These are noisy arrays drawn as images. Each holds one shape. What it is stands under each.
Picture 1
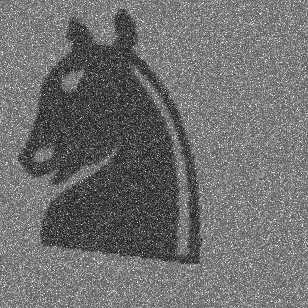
chess knight
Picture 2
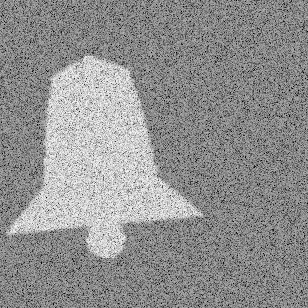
bell
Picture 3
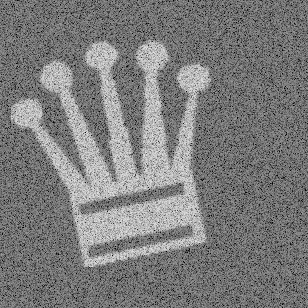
chess queen
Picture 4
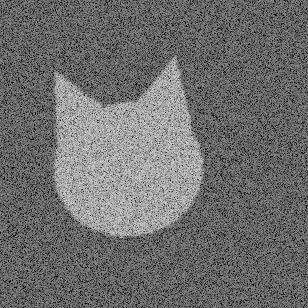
cat's head
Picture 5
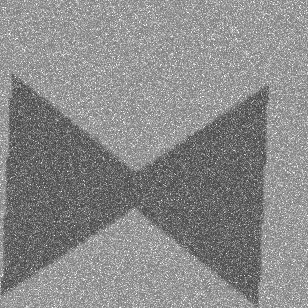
bow tie
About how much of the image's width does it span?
nearly all
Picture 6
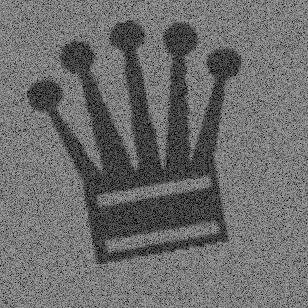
chess queen
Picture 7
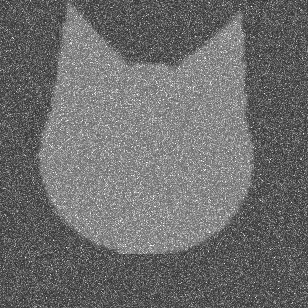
cat's head
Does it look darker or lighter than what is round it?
lighter
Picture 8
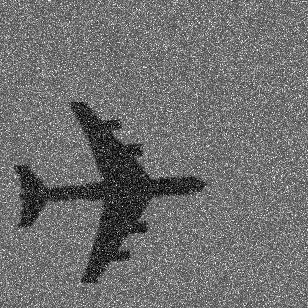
airplane
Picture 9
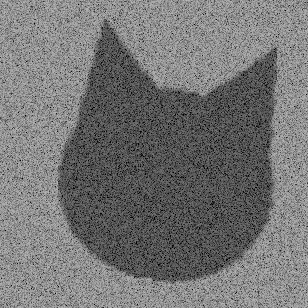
cat's head
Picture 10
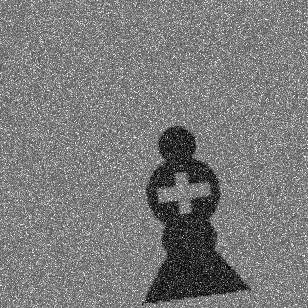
chess bishop
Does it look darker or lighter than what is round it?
darker
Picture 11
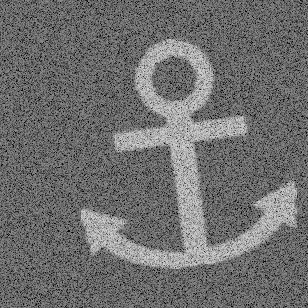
anchor
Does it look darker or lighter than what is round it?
lighter
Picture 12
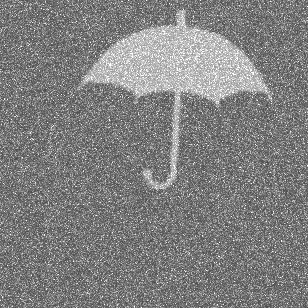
umbrella
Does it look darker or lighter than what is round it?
lighter
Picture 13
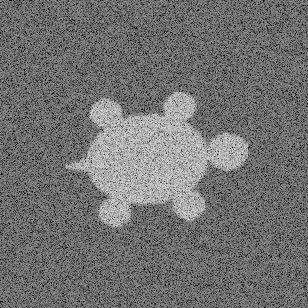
turtle
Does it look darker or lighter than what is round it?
lighter
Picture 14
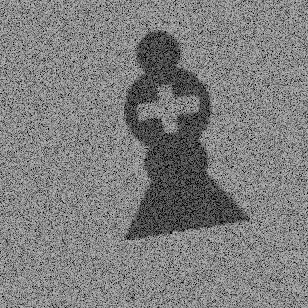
chess bishop
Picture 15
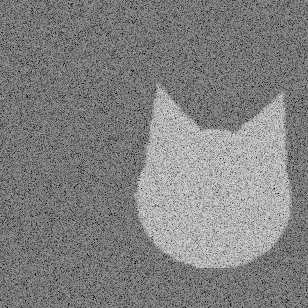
cat's head
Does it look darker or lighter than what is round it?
lighter
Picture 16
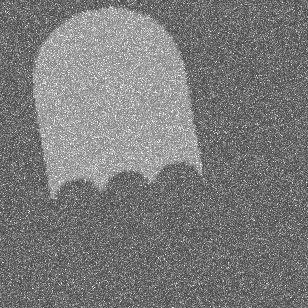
ghost
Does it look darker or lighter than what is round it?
lighter
